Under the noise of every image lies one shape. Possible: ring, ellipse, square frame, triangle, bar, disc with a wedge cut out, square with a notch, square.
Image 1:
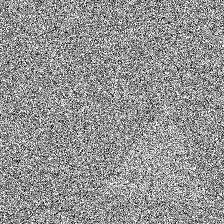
triangle
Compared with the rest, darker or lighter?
lighter
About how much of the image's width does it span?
half
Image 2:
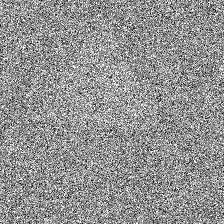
triangle
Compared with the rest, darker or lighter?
lighter
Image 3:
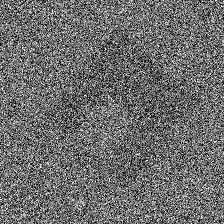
square with a notch
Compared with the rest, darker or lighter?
darker
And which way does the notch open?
down and left
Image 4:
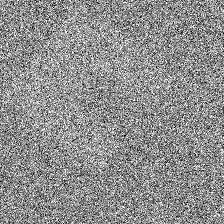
square with a notch
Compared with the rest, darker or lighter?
lighter
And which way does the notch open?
down and right
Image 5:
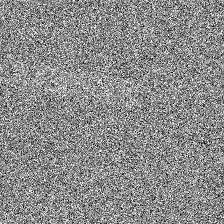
bar
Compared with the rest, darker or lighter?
lighter
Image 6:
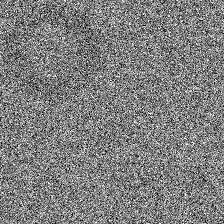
ring
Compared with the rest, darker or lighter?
darker
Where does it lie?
top left
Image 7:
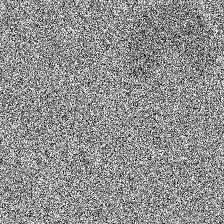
disc with a wedge cut out
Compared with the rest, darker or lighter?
darker
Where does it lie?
top right
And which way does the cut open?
down
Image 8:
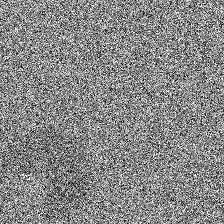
disc with a wedge cut out
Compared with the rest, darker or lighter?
darker
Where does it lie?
bottom left
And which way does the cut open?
down and left
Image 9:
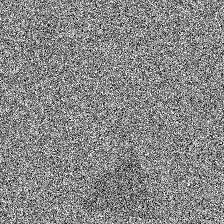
triangle
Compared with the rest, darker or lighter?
darker
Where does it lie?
bottom middle
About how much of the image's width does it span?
a third
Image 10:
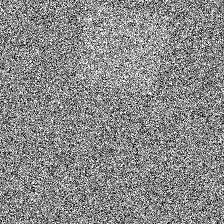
square
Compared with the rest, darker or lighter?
lighter
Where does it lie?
top middle
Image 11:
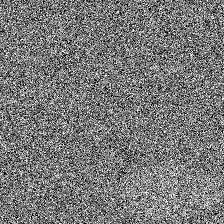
ellipse
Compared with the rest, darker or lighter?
lighter
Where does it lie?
bottom right
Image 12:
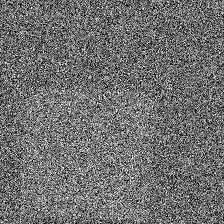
square
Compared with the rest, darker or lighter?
lighter
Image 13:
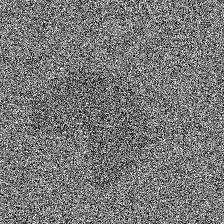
disc with a wedge cut out
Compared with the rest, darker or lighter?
darker
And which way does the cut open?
down and left
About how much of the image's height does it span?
half
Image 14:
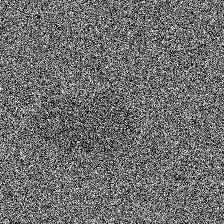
ellipse
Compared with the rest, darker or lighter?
darker
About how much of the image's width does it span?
half
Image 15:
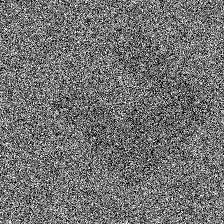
square with a notch
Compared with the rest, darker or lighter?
darker
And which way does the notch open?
up and left
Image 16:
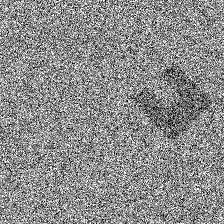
square with a notch
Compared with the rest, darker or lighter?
darker
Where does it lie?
middle right
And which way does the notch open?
up and left
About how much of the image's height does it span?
a third
